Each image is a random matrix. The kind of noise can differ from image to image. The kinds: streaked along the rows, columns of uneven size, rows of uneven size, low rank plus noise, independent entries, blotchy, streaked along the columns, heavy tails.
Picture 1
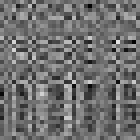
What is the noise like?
low rank plus noise
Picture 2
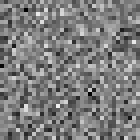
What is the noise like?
independent entries
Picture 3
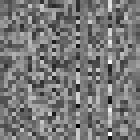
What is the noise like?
columns of uneven size
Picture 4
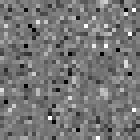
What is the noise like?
heavy tails
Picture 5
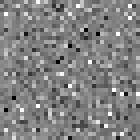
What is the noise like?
heavy tails
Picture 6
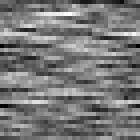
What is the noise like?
streaked along the rows
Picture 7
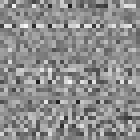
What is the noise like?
rows of uneven size
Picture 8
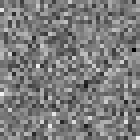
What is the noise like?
independent entries
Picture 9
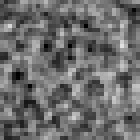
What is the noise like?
blotchy
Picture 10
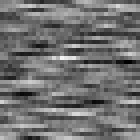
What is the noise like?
streaked along the rows
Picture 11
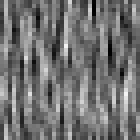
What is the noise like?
streaked along the columns
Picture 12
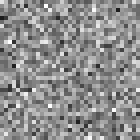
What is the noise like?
independent entries
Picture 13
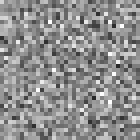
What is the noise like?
independent entries
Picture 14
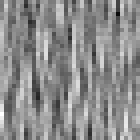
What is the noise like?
streaked along the columns
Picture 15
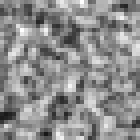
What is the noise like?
blotchy
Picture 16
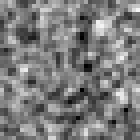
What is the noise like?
blotchy
